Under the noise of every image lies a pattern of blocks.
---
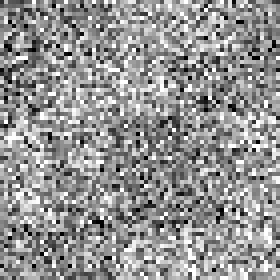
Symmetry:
mirrored about the diagonal from the top left
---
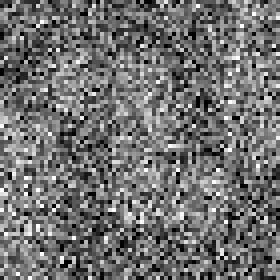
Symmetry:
the same after a half turn
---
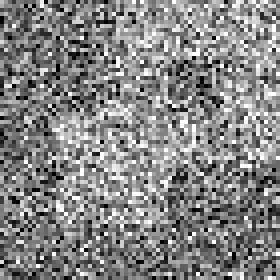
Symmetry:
mirrored about the diagonal from the bottom left
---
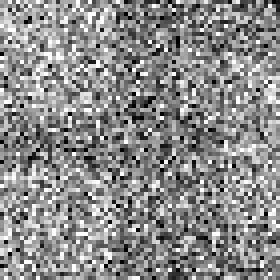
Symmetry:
top and bottom mirror each other
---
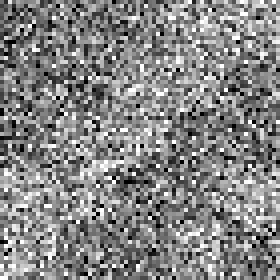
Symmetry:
mirrored about the diagonal from the top left
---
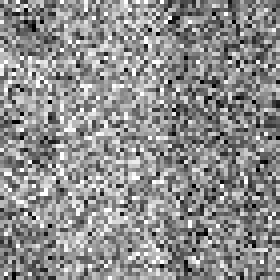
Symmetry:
top and bottom mirror each other
